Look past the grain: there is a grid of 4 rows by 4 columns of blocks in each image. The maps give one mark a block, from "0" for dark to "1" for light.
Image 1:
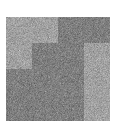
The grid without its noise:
1 1 0 0
1 0 0 1
0 0 0 1
0 0 0 1
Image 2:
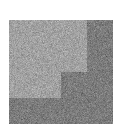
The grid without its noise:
1 1 1 0
1 1 1 0
1 1 0 0
0 0 0 0
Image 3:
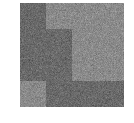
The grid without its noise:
0 1 1 1
0 0 1 1
0 0 1 1
1 0 0 0
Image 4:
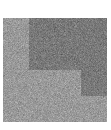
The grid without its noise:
1 0 0 0
1 0 0 0
1 1 1 0
1 1 1 1
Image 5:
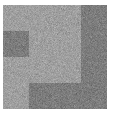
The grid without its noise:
1 1 1 0
0 1 1 0
1 1 1 0
1 0 0 0
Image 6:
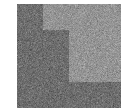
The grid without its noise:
0 1 1 1
0 0 1 1
0 0 1 1
0 0 0 0
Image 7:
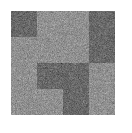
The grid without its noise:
0 1 1 0
1 1 1 0
1 0 0 1
1 1 0 1
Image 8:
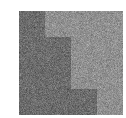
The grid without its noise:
0 1 1 1
0 0 1 1
0 0 1 1
0 0 0 1
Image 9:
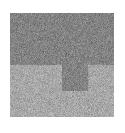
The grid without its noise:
0 0 0 0
0 0 0 0
1 1 0 1
1 1 1 1
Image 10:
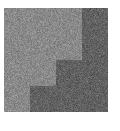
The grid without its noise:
1 1 1 0
1 1 1 0
1 1 0 0
1 0 0 0
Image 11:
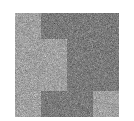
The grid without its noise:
1 0 0 0
1 1 0 0
1 1 0 0
1 0 0 1
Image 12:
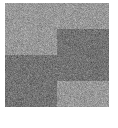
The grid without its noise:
1 1 1 1
1 1 0 0
0 0 0 0
0 0 1 1
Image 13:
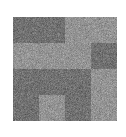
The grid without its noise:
0 0 1 1
1 1 1 0
0 0 0 1
0 1 0 1
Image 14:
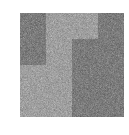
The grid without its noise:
0 1 1 0
0 1 0 0
1 1 0 0
1 1 0 0
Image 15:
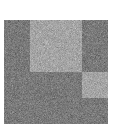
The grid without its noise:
0 1 1 0
0 1 1 0
0 0 0 1
0 0 0 0
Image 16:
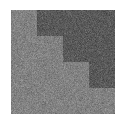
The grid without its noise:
1 0 0 0
1 1 0 0
1 1 1 0
1 1 1 1
